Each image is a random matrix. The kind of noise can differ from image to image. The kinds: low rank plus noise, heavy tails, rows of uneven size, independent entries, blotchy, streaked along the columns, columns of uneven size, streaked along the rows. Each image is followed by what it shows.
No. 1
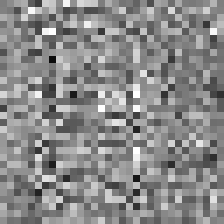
low rank plus noise
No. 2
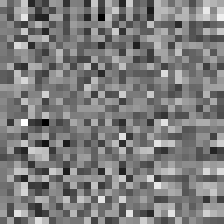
low rank plus noise
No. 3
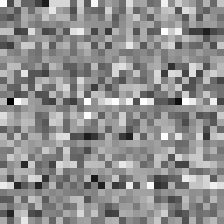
rows of uneven size
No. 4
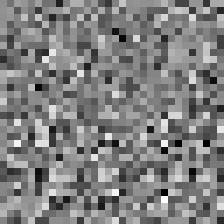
low rank plus noise
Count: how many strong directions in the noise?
one
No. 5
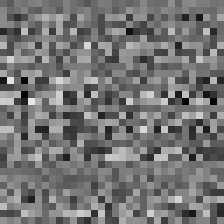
rows of uneven size
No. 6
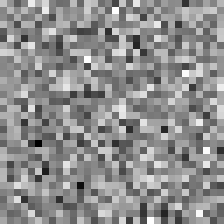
independent entries
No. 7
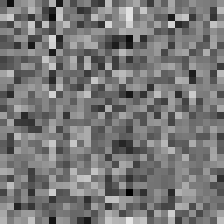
low rank plus noise
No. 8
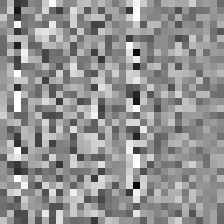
columns of uneven size
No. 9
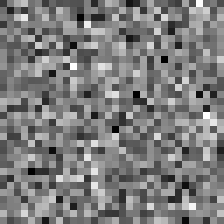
independent entries
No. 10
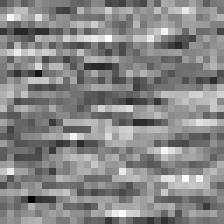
streaked along the rows
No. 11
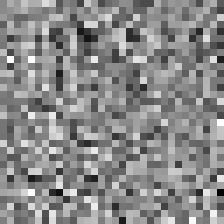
low rank plus noise
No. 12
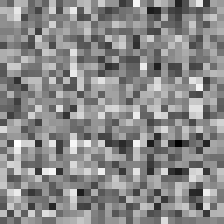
low rank plus noise
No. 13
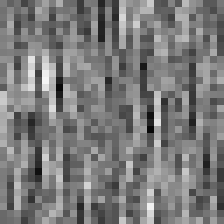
streaked along the columns
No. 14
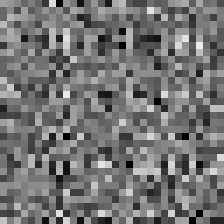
low rank plus noise
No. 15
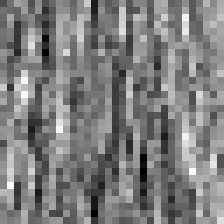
streaked along the columns
